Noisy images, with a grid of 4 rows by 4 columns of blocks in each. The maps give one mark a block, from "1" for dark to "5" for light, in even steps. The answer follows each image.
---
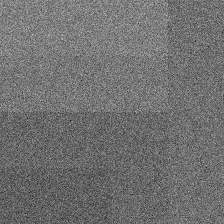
5553
4443
2223
1123
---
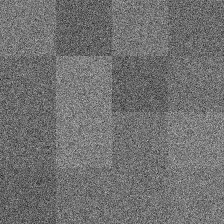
4142
2513
2535
1334
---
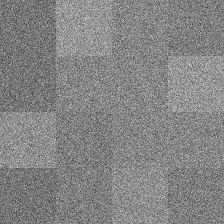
1532
1335
4233
1242
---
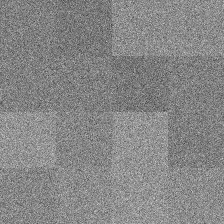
2144
2212
5352
3454
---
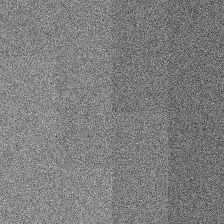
4421
5421
5431
5531
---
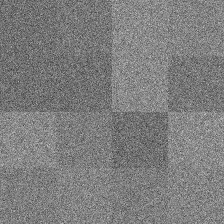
1254
1152
5315
3434
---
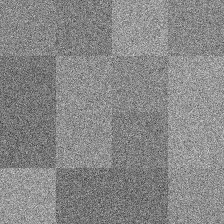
3253
1435
1425
5114
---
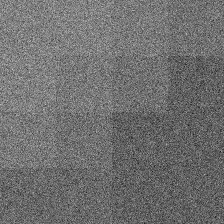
5543
5431
4311
2211
